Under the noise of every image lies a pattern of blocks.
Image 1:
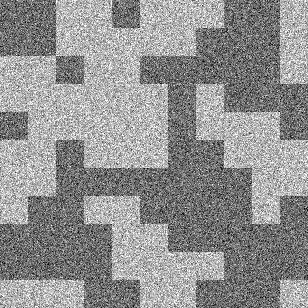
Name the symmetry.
mirrored about the diagonal from the top left
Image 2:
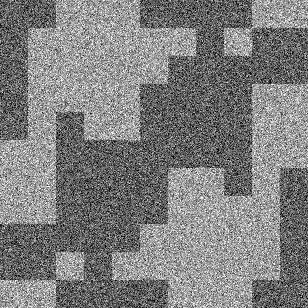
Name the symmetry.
the same after a half turn
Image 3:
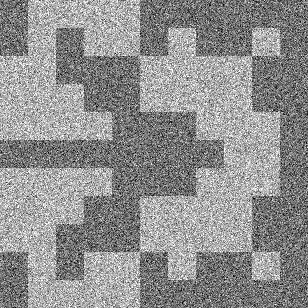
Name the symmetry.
top and bottom mirror each other
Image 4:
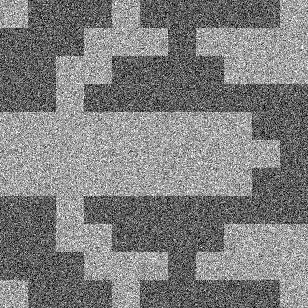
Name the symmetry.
top and bottom mirror each other
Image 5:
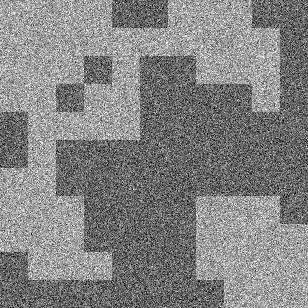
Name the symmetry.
mirrored about the diagonal from the top left
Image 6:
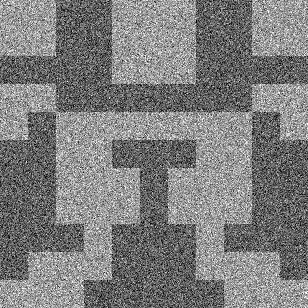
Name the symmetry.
left and right mirror each other
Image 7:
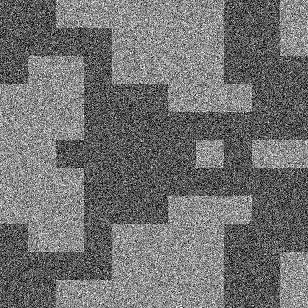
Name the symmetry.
top and bottom mirror each other
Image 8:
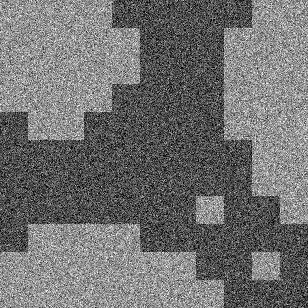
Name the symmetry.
mirrored about the diagonal from the top left
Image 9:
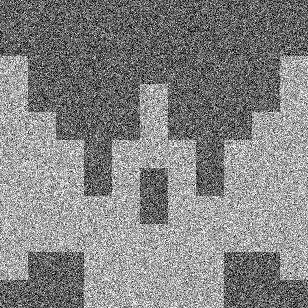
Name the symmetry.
left and right mirror each other
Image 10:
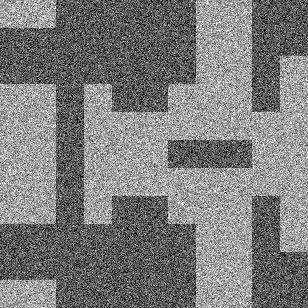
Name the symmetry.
top and bottom mirror each other
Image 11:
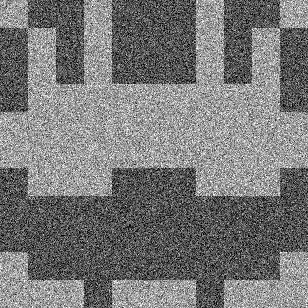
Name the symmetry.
left and right mirror each other
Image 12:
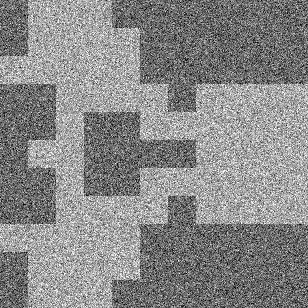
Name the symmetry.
top and bottom mirror each other
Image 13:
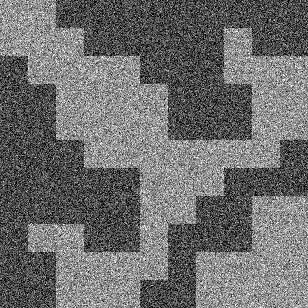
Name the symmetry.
mirrored about the diagonal from the top left
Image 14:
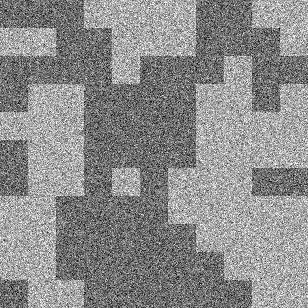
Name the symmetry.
no symmetry
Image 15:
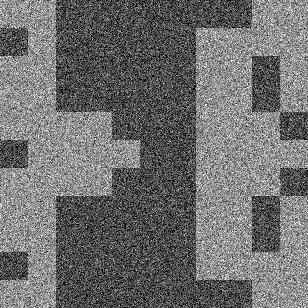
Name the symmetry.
top and bottom mirror each other
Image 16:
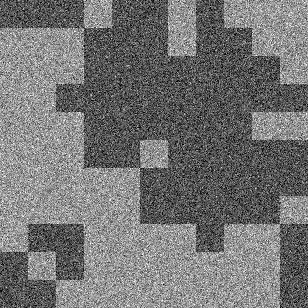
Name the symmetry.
mirrored about the diagonal from the bottom left
